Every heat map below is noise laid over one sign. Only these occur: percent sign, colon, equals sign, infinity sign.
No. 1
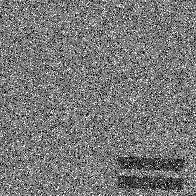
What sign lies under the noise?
equals sign
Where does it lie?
bottom right
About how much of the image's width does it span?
a third
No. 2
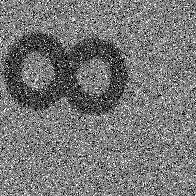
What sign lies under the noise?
infinity sign
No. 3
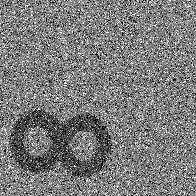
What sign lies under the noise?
infinity sign
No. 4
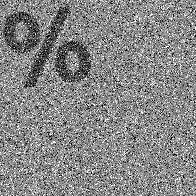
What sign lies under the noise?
percent sign
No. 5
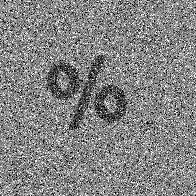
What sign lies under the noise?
percent sign
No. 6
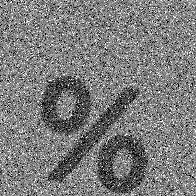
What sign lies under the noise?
percent sign
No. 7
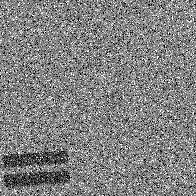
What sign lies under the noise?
equals sign
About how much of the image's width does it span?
a third
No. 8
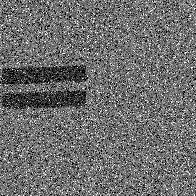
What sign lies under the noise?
equals sign
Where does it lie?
middle left
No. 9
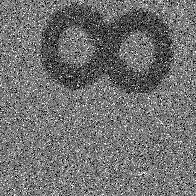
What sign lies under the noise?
infinity sign
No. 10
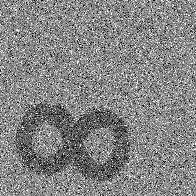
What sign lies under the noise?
infinity sign
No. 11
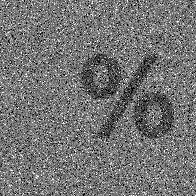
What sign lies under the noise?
percent sign
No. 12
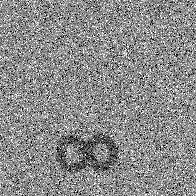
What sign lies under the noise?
infinity sign
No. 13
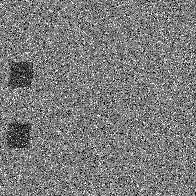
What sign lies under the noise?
colon
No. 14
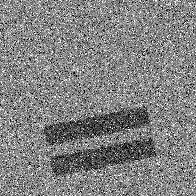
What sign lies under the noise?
equals sign
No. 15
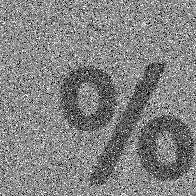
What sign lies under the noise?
percent sign
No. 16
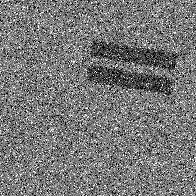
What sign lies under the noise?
equals sign
